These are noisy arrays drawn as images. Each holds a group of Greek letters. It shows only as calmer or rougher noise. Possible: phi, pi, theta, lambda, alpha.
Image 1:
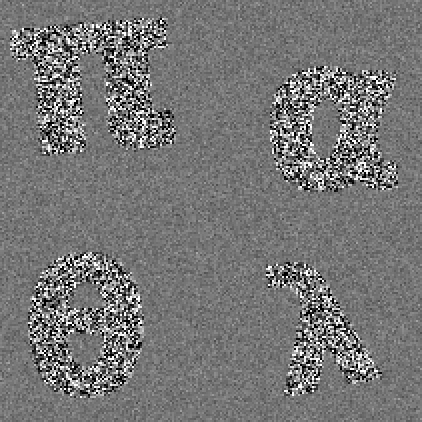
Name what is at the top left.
pi
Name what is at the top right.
alpha
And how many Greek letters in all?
4
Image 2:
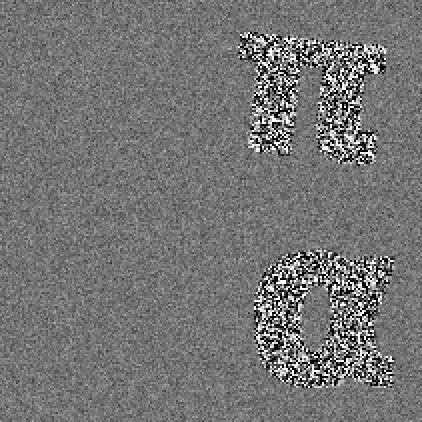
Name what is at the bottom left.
nothing
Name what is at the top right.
pi
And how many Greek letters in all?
2
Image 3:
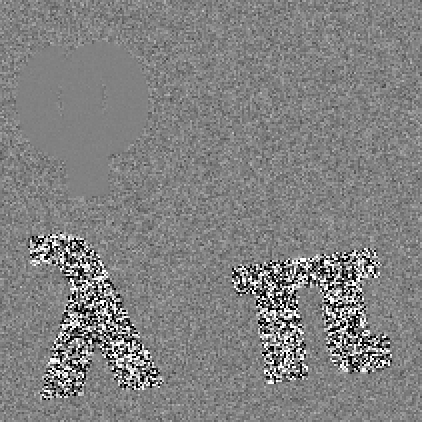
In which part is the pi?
bottom right
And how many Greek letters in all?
3
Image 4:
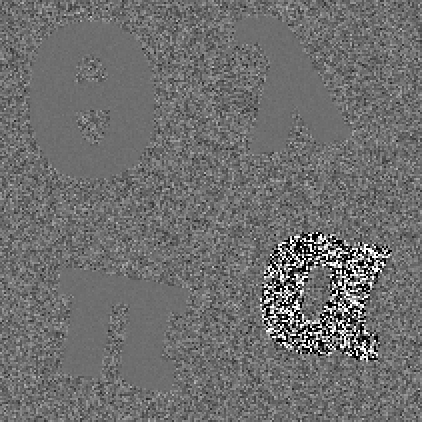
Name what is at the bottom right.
alpha
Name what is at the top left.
theta
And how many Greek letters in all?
4
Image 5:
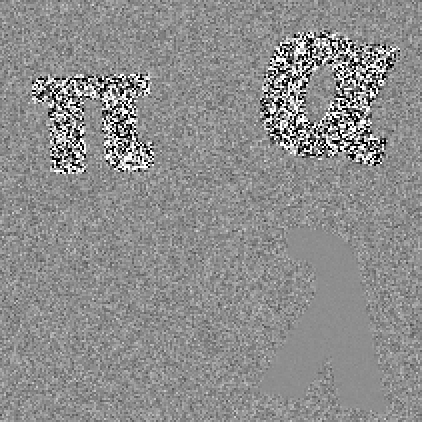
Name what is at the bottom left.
nothing
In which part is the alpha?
top right
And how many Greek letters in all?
3
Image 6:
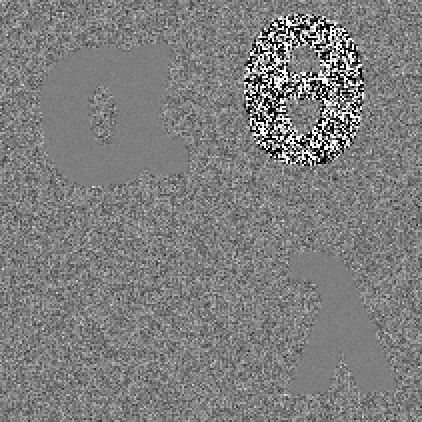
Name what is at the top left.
alpha
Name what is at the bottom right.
lambda
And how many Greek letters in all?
3
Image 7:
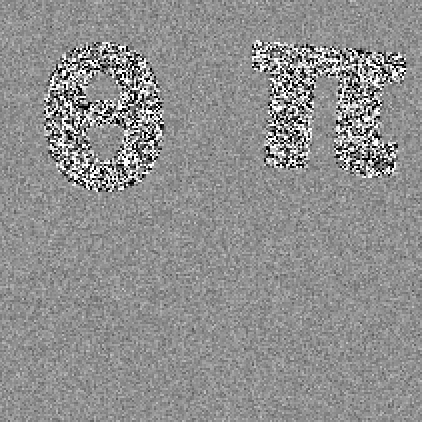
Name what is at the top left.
theta
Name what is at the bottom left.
nothing
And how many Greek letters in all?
2
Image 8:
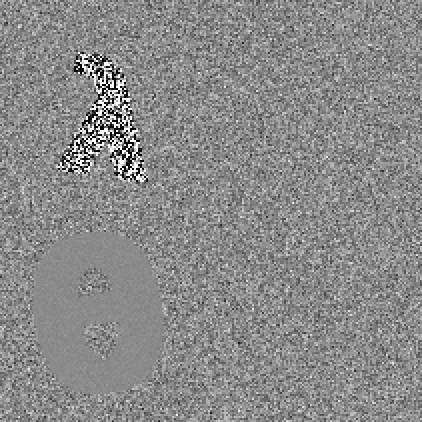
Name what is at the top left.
lambda
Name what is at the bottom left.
theta
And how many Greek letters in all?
2
